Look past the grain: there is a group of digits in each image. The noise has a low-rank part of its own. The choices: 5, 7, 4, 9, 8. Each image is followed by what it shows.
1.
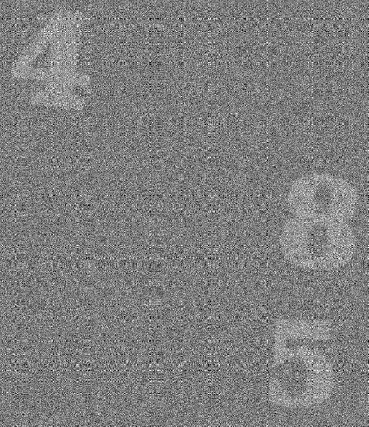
top left: 4; middle right: 8; bottom right: 5
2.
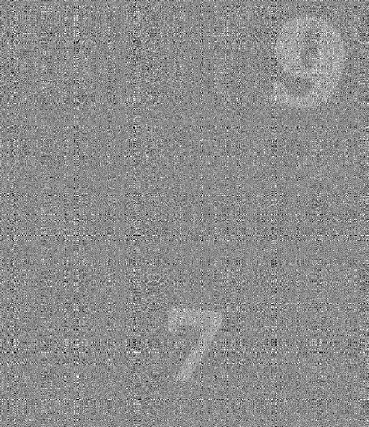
top right: 9; bottom middle: 7
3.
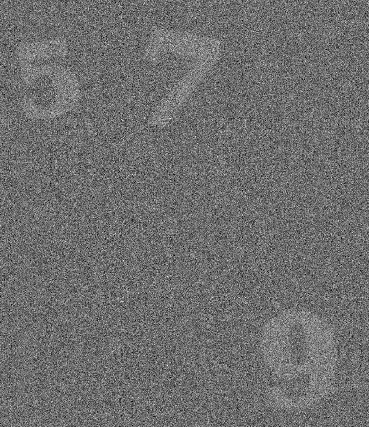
top left: 5; top middle: 7; bottom right: 9
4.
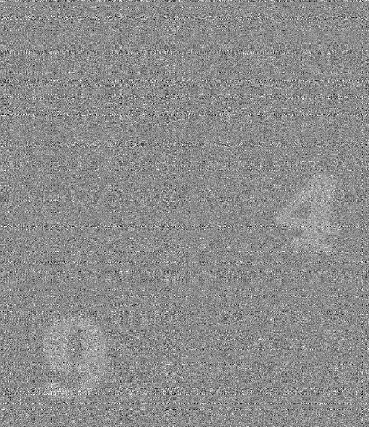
middle right: 4; bottom left: 9
